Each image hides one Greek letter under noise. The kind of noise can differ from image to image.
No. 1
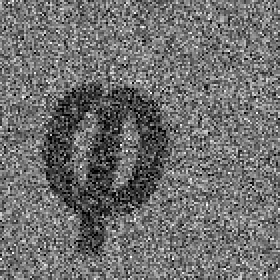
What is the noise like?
independent entries
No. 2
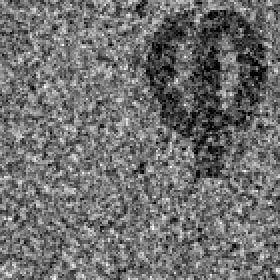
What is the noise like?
blotchy
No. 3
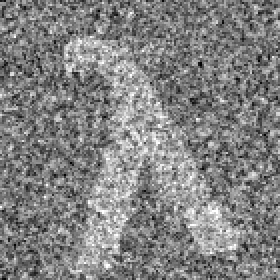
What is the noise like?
blotchy
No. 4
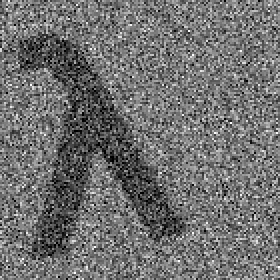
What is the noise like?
independent entries
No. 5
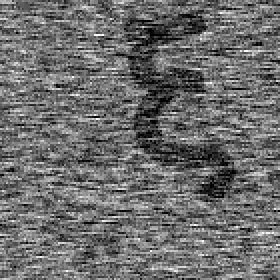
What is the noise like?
streaked along the rows
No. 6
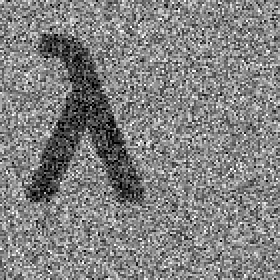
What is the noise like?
independent entries
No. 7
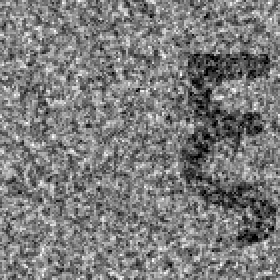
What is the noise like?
blotchy
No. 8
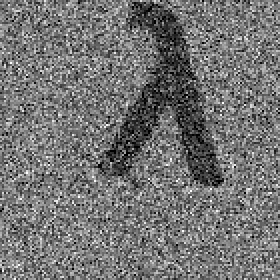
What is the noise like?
independent entries
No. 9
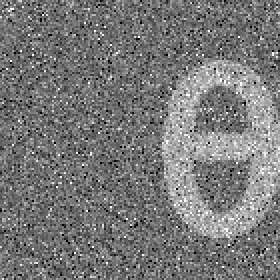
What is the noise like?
heavy tails
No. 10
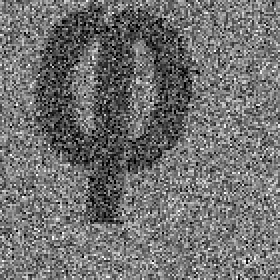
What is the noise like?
independent entries
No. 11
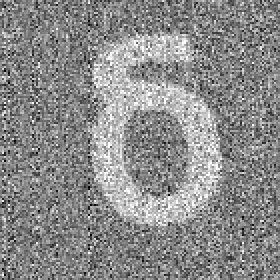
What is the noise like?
columns of uneven size
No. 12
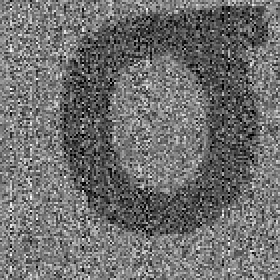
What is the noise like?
columns of uneven size
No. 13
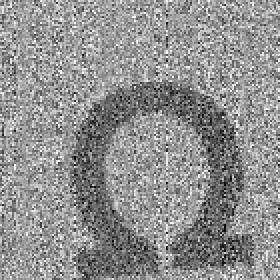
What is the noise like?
columns of uneven size
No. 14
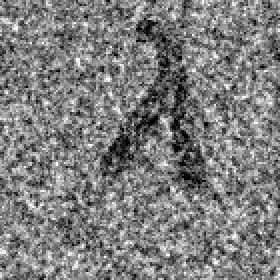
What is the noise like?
blotchy
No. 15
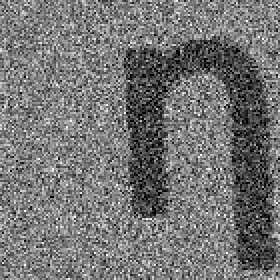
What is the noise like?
low rank plus noise
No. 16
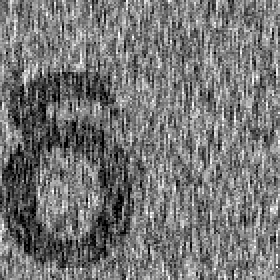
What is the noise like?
streaked along the columns
